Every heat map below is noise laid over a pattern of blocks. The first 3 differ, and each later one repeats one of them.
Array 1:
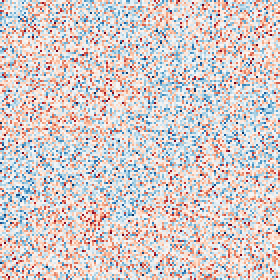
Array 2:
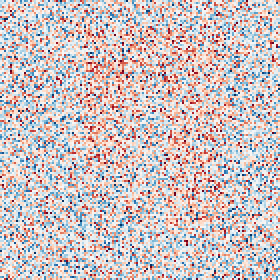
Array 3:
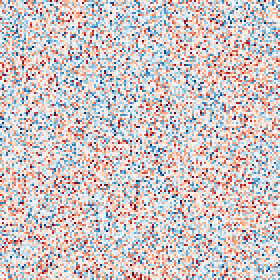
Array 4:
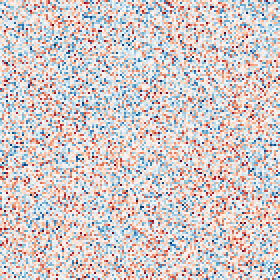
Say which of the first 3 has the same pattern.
3
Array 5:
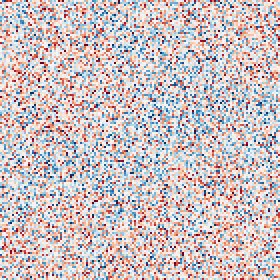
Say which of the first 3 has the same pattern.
1
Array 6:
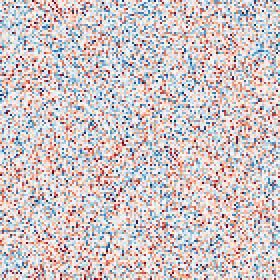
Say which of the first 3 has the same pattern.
3
